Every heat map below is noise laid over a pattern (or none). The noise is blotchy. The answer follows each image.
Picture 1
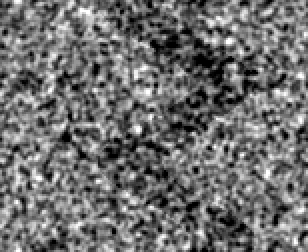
a wavy band
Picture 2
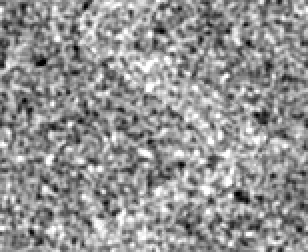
a wavy band
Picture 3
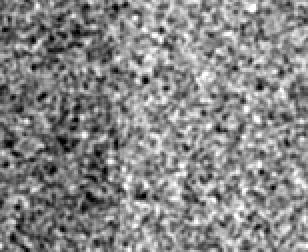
a sharp edge
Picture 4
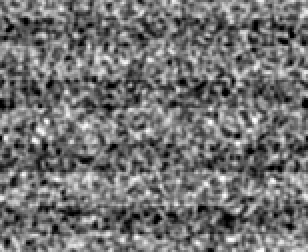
horizontal stripes
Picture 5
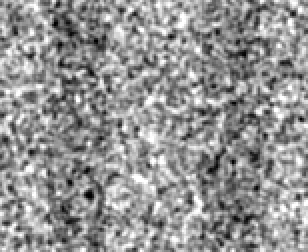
vertical stripes
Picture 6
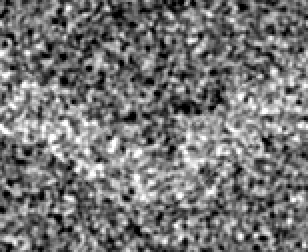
a wavy band
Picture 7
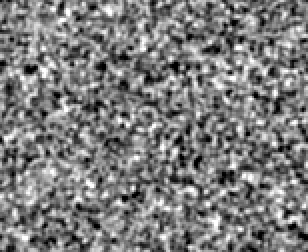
only noise
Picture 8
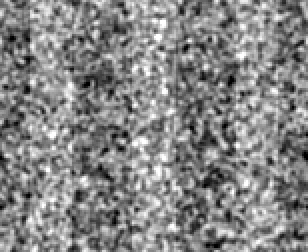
vertical stripes
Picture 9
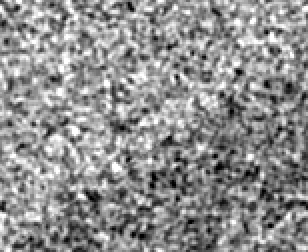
a sharp edge
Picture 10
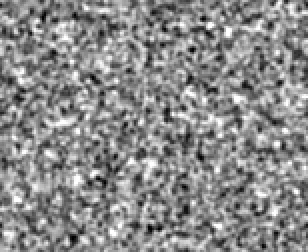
only noise
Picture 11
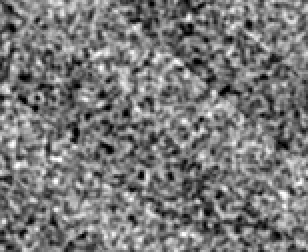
diagonal stripes
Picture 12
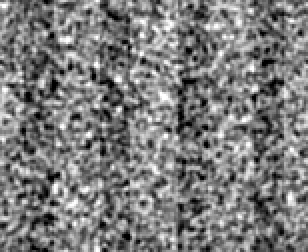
vertical stripes
